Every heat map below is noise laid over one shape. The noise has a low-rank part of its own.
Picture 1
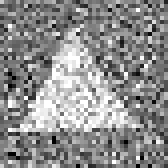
triangle
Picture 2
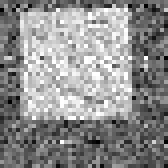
square
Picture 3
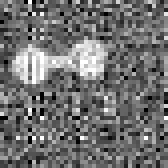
dumbbell
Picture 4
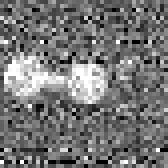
dumbbell
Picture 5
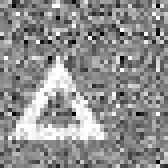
triangle frame
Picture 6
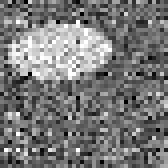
ellipse
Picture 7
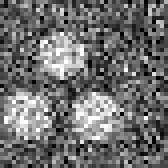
three dots
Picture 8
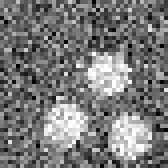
three dots
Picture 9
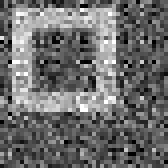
square frame
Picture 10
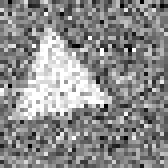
triangle
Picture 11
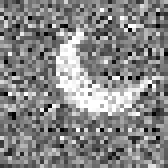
crescent
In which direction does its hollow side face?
up and right
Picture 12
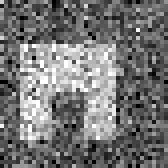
square with a notch
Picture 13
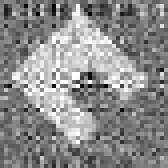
square with a notch
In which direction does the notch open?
down and right
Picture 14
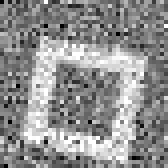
square frame
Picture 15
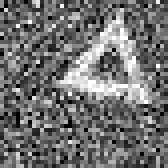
triangle frame
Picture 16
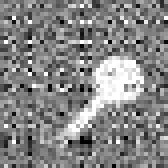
lollipop
